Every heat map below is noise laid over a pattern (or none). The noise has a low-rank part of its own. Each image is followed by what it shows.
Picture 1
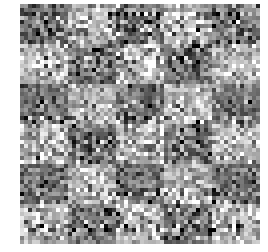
a checkerboard
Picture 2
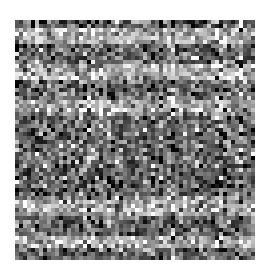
bands of rows
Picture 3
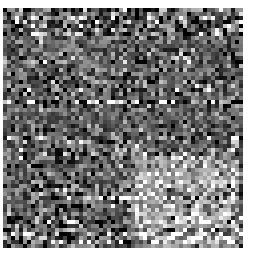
one block
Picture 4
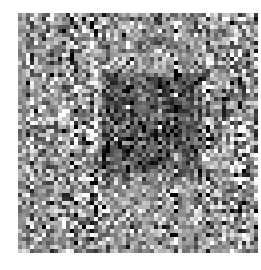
one block
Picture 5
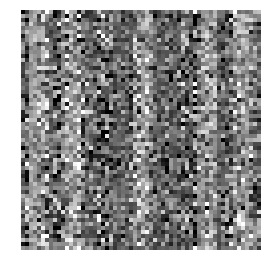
bands of columns
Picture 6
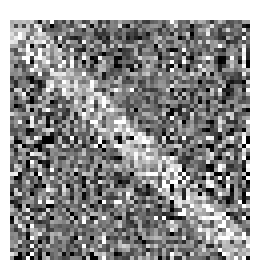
a diagonal band
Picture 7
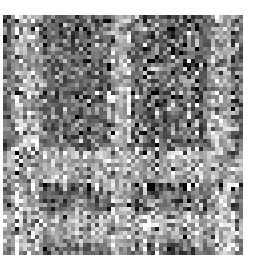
bands of rows crossing bands of columns
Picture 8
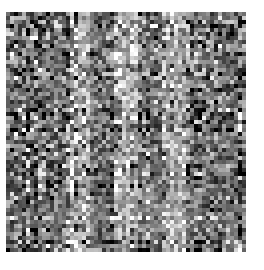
bands of columns
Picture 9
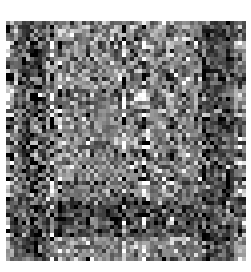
bands of rows crossing bands of columns
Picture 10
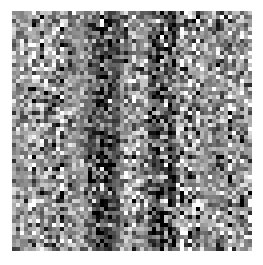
bands of columns
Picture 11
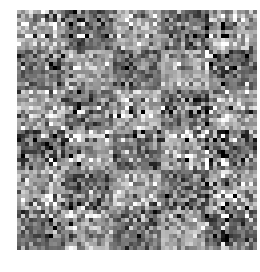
a checkerboard
